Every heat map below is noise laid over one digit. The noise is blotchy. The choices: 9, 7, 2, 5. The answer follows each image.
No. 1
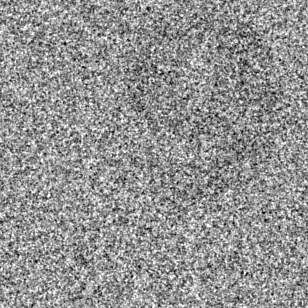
9
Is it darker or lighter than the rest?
darker
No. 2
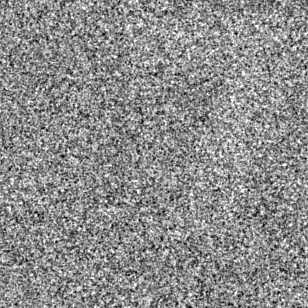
7
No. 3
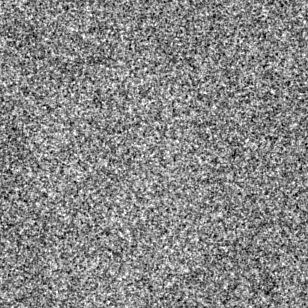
9
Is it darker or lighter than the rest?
lighter
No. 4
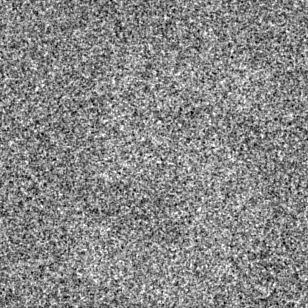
5
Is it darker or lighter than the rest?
lighter
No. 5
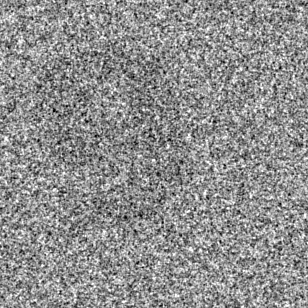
9
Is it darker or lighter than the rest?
darker
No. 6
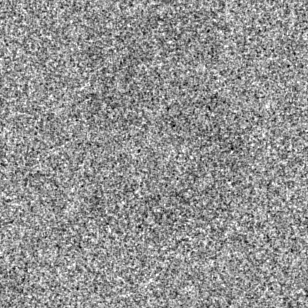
5
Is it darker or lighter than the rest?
darker
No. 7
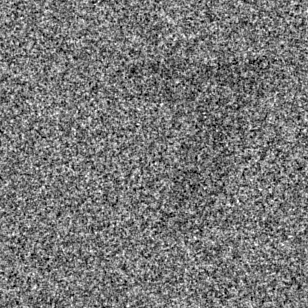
7
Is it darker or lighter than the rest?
darker
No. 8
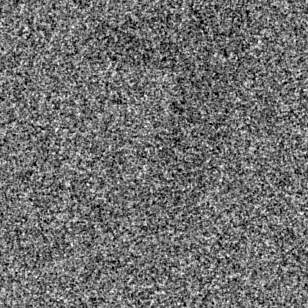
7
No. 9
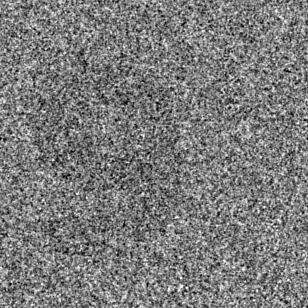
9
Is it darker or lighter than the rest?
darker
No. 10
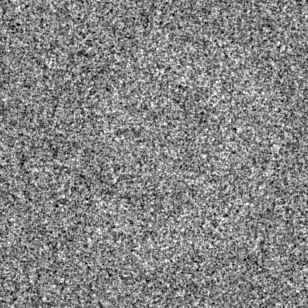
9
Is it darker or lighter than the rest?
lighter
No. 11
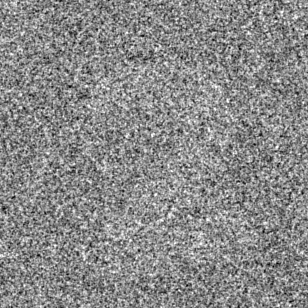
2
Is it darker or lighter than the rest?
lighter
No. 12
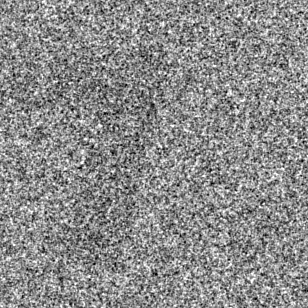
7
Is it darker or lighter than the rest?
darker
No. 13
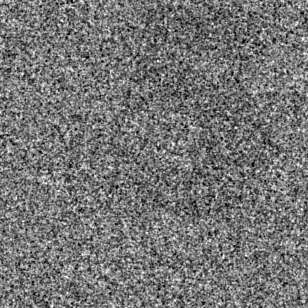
5
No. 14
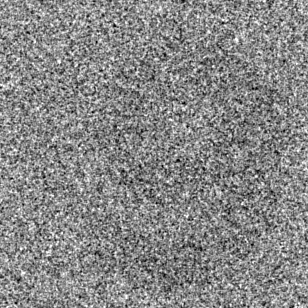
9
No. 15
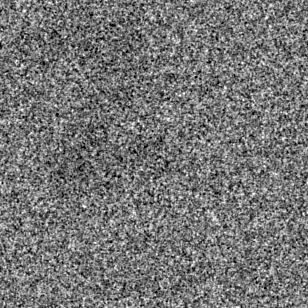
2
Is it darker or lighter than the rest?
darker
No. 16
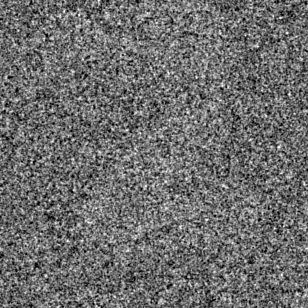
2
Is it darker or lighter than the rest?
lighter
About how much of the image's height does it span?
nearly all
